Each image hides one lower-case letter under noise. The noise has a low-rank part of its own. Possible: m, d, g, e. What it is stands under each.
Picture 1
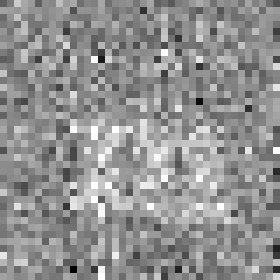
m
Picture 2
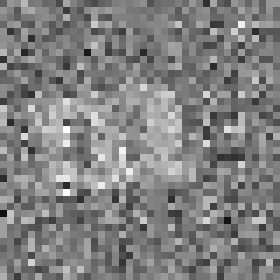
m
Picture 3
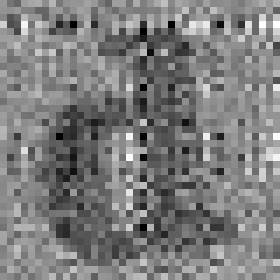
d
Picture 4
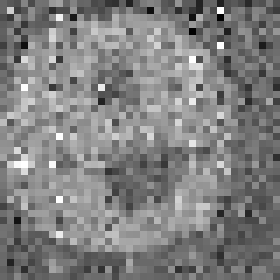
e
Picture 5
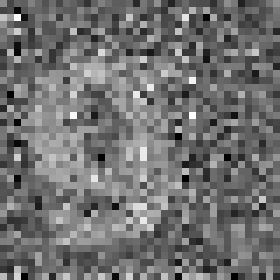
g
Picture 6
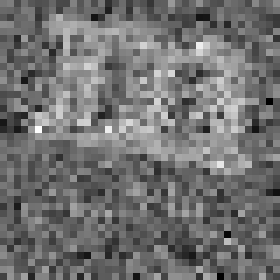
m
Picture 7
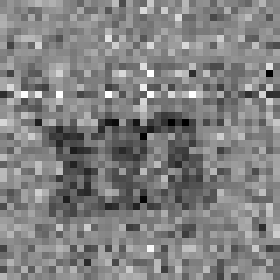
m
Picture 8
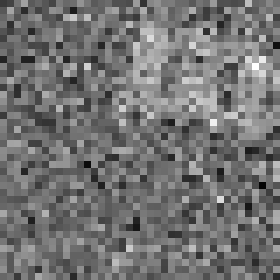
m
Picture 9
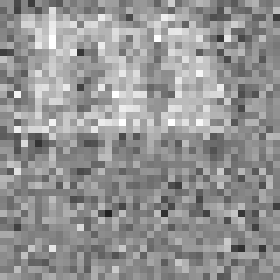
m
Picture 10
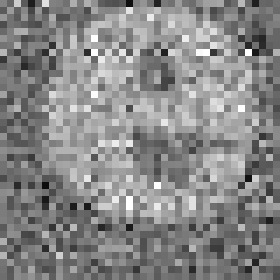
e
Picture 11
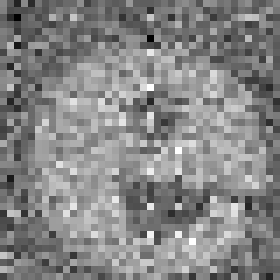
e
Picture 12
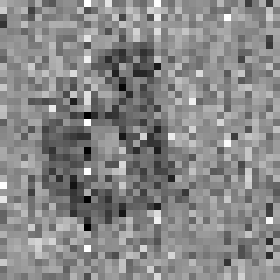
d
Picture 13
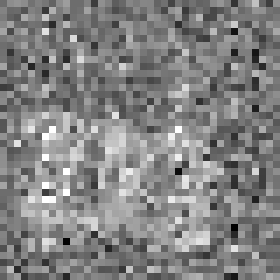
m
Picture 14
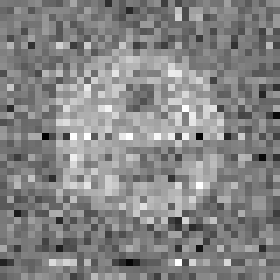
e
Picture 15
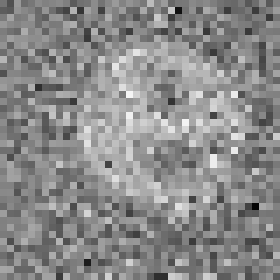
e
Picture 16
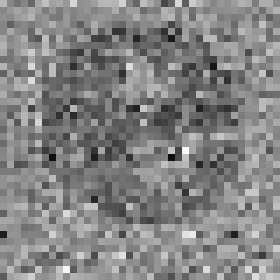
e
